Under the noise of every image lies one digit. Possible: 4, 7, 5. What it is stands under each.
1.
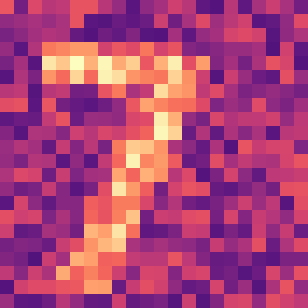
7
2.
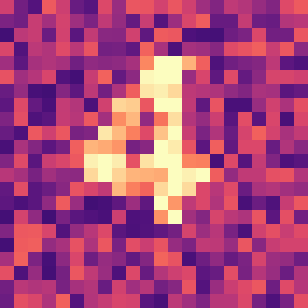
4
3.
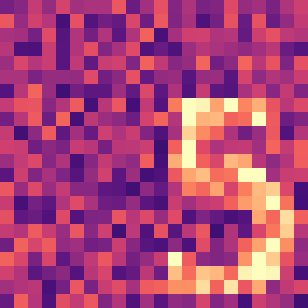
5
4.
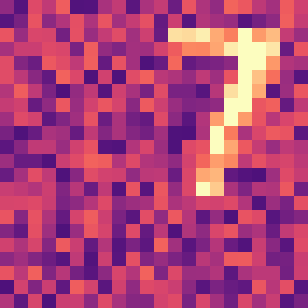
7
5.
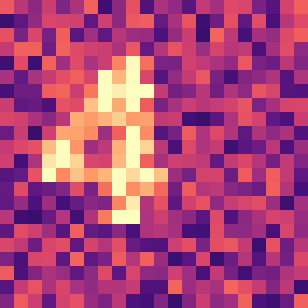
4
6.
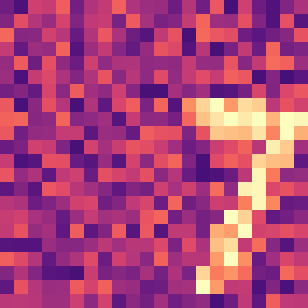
7
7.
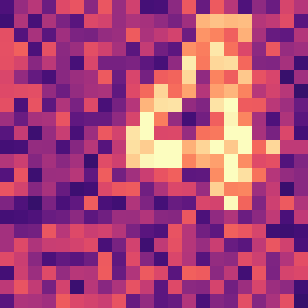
4
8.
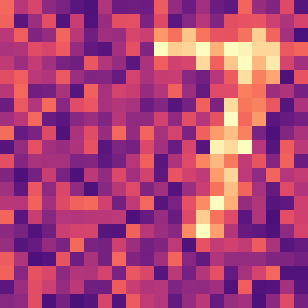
7
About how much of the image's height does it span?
two thirds
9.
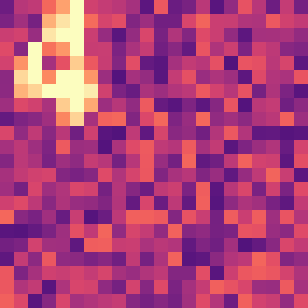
4
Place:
top left
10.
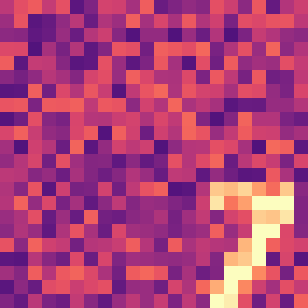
7
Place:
bottom right
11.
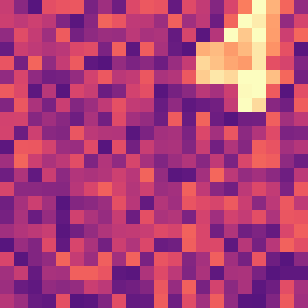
4
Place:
top right
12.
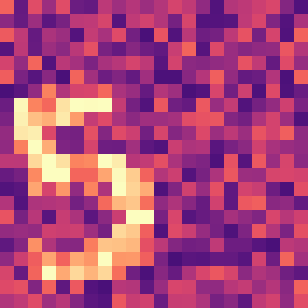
5
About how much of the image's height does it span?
two thirds
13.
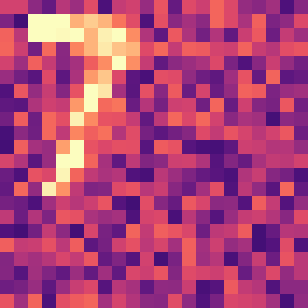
7
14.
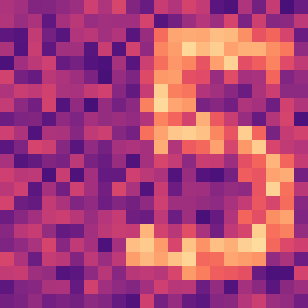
5
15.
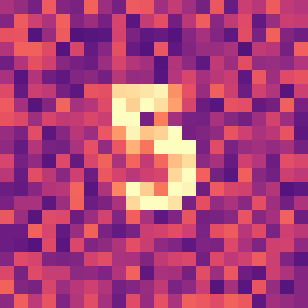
5
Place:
centre
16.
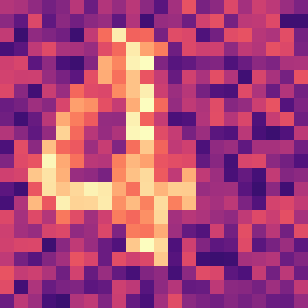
4
